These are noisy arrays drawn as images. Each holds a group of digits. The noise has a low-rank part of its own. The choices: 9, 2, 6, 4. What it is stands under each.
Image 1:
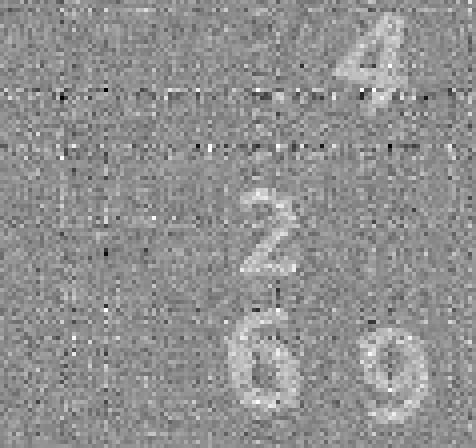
top right: 4; centre: 2; bottom middle: 6; bottom right: 9
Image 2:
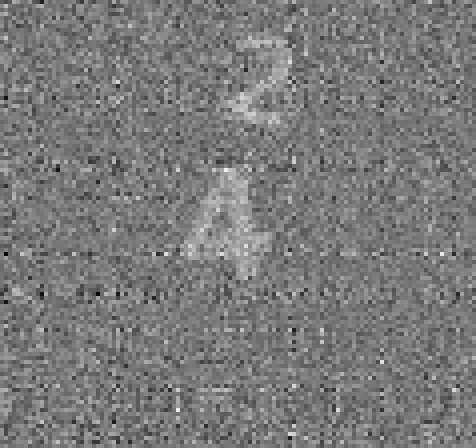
top middle: 2; centre: 4
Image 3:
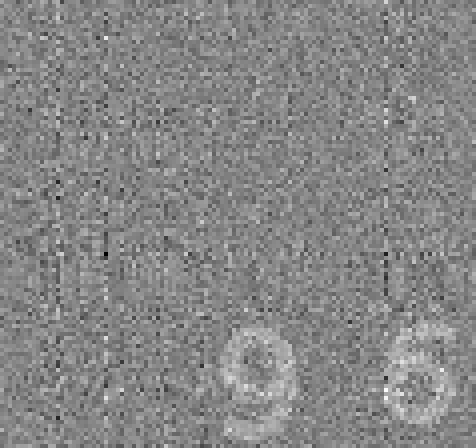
bottom middle: 9; bottom right: 6
